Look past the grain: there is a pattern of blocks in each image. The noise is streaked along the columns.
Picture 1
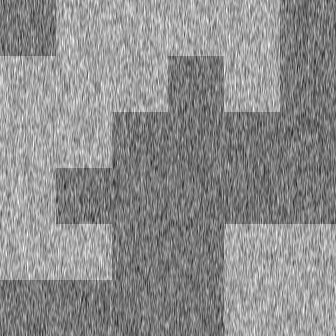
mirrored about the diagonal from the top left
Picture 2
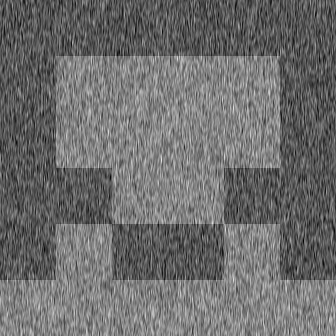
left and right mirror each other
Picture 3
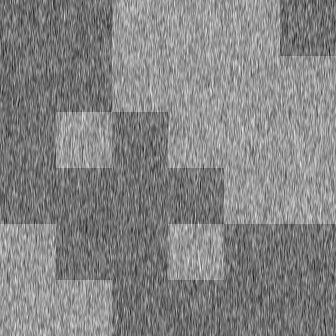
mirrored about the diagonal from the bottom left
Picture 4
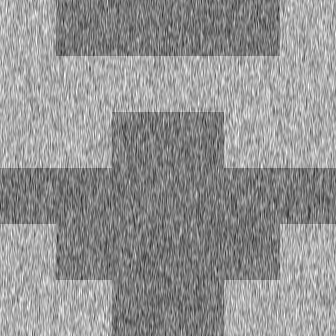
left and right mirror each other
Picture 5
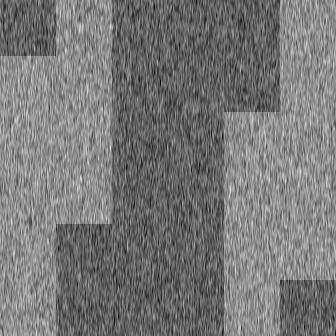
the same after a half turn
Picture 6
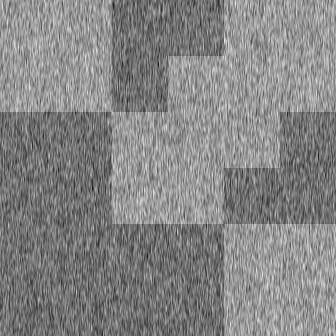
mirrored about the diagonal from the bottom left
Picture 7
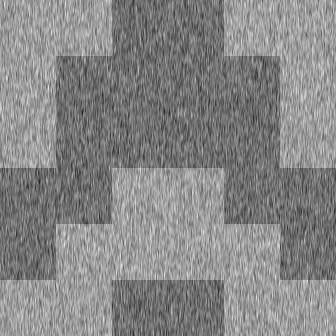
left and right mirror each other
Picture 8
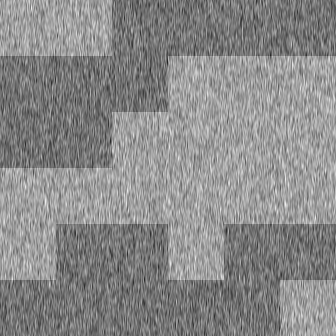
no symmetry
